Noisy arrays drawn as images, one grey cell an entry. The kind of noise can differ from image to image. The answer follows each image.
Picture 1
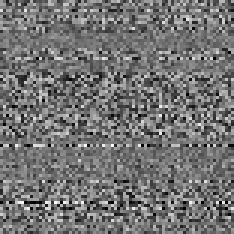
rows of uneven size
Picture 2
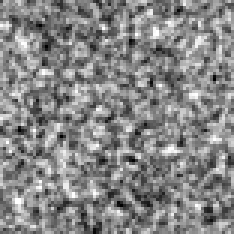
blotchy
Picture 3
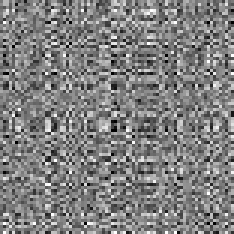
low rank plus noise
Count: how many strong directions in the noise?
one
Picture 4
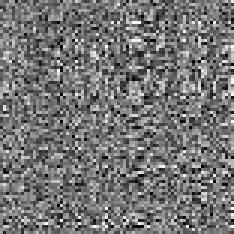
low rank plus noise
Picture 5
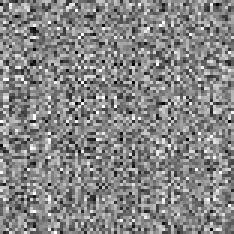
low rank plus noise
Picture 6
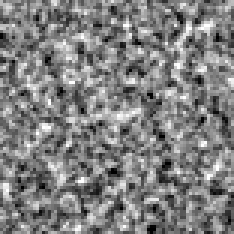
blotchy
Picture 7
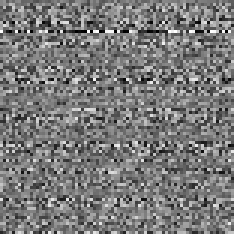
rows of uneven size
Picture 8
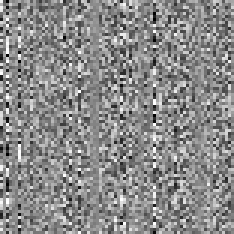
columns of uneven size
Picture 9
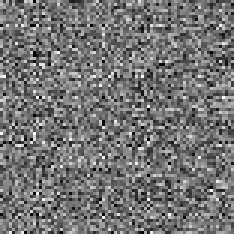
low rank plus noise
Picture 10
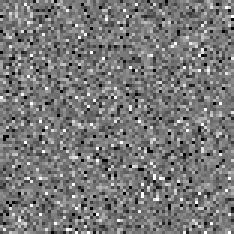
heavy tails
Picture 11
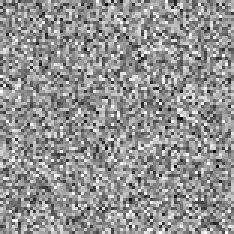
independent entries
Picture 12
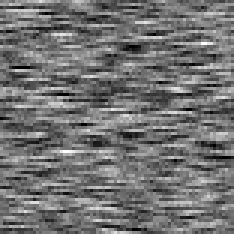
streaked along the rows
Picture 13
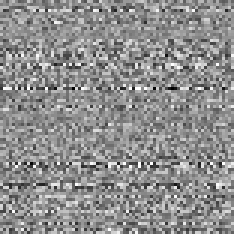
rows of uneven size
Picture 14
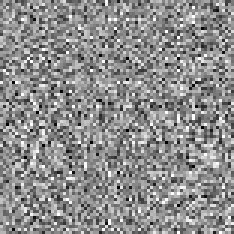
low rank plus noise
